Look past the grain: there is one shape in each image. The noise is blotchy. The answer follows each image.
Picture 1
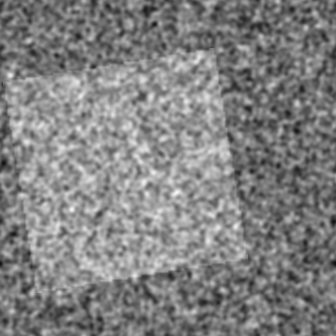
light square
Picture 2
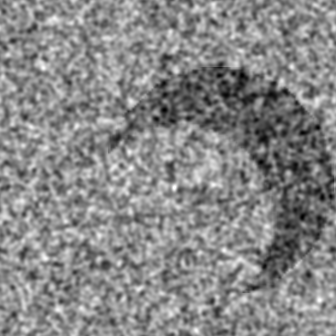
dark crescent
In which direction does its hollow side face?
down and left
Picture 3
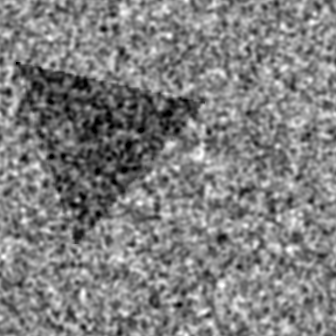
dark triangle
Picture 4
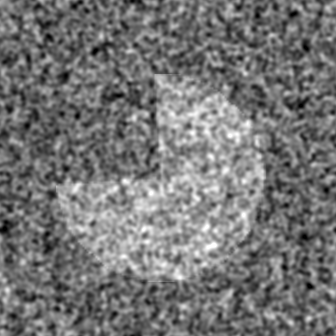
light disc with a wedge cut out
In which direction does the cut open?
up and left
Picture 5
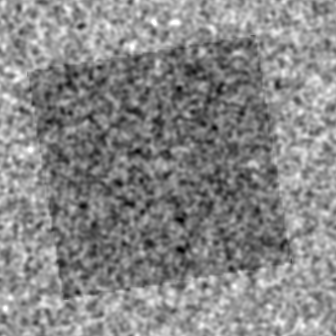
dark square
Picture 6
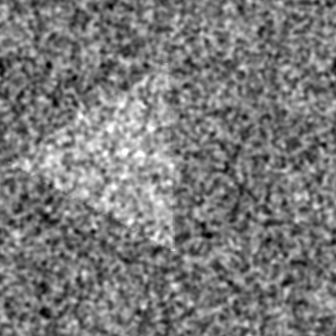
light triangle
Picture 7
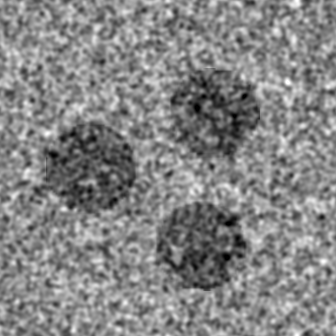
dark three dots
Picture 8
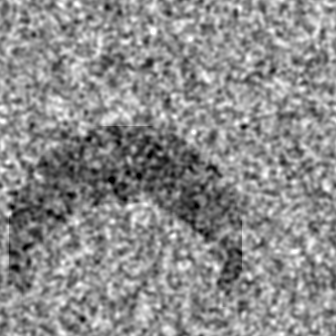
dark crescent
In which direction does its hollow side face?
down
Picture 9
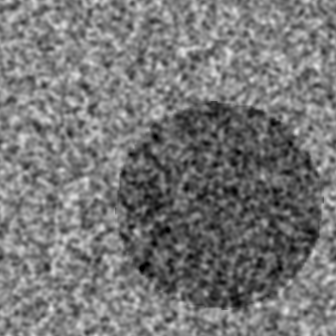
dark disc
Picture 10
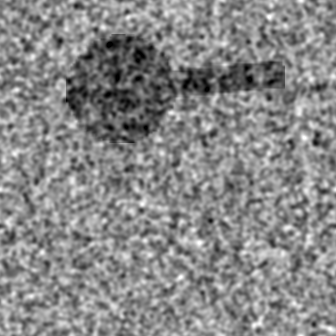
dark lollipop
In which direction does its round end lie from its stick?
left
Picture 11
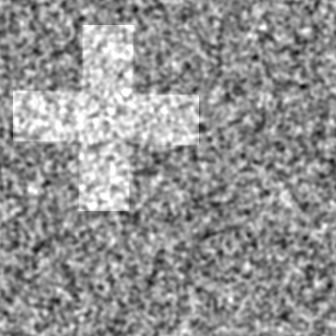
light cross
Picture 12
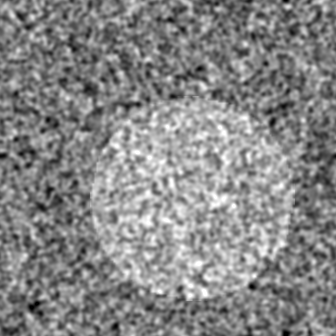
light disc
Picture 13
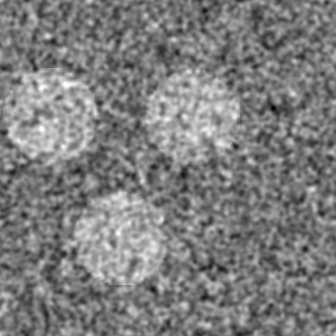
light three dots
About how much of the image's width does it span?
two thirds
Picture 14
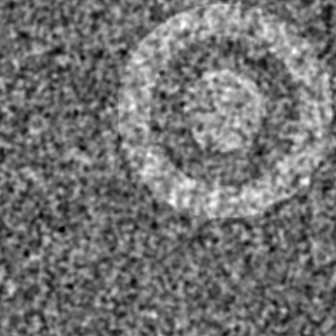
light bullseye
